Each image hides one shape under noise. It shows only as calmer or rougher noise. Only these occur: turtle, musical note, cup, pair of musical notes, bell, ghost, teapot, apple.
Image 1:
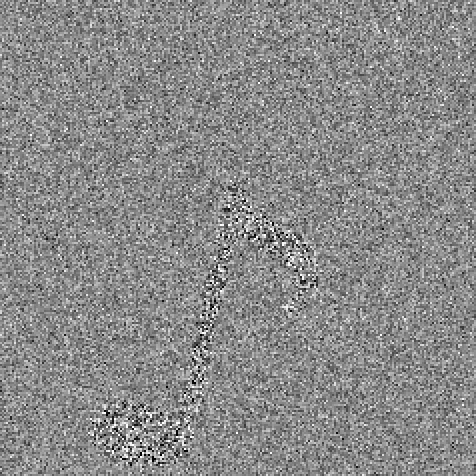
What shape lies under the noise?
musical note
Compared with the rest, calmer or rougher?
rougher
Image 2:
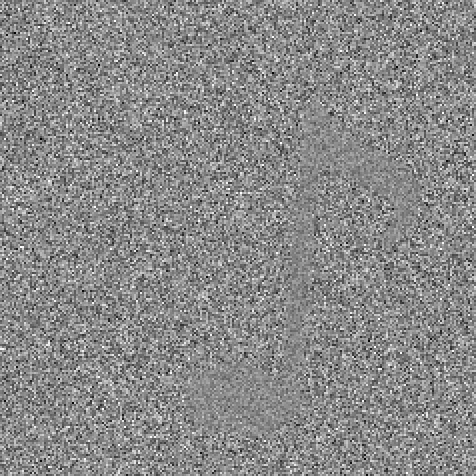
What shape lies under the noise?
musical note
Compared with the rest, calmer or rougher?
calmer
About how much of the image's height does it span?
two thirds
